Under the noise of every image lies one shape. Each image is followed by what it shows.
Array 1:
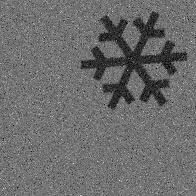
snowflake
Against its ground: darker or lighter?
darker
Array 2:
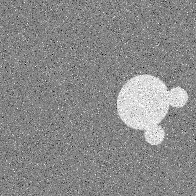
bear's head
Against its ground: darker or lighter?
lighter
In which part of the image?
middle right
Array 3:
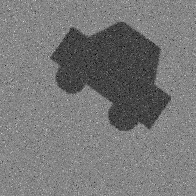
car
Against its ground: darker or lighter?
darker
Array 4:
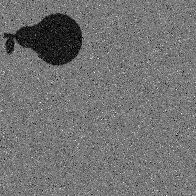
pear
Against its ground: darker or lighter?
darker
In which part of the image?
top left
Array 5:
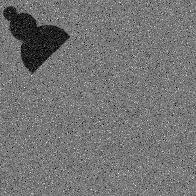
chess pawn
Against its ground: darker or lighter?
darker
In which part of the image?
top left
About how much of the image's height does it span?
a third
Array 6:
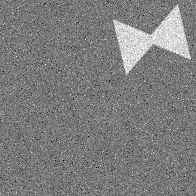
bow tie
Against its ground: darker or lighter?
lighter
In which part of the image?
top right
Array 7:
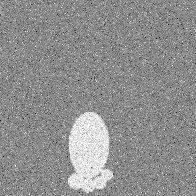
footprint
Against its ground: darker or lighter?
lighter
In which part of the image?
bottom middle
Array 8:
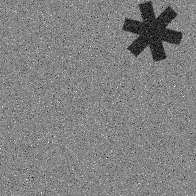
asterisk
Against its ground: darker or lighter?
darker
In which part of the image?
top right
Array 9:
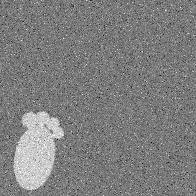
footprint
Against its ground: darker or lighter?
lighter
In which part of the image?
bottom left
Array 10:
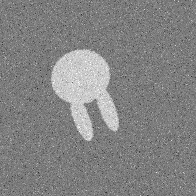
rabbit's head
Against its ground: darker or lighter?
lighter
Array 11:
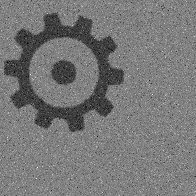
gear
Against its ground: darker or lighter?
darker
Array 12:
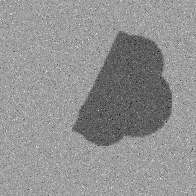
cloud
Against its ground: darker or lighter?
darker
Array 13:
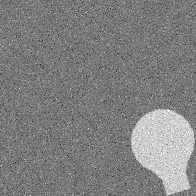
light bulb
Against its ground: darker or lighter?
lighter
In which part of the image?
bottom right
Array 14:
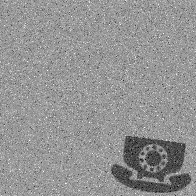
telephone
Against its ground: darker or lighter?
darker
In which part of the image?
bottom right
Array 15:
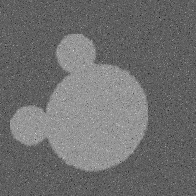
bear's head
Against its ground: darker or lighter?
lighter
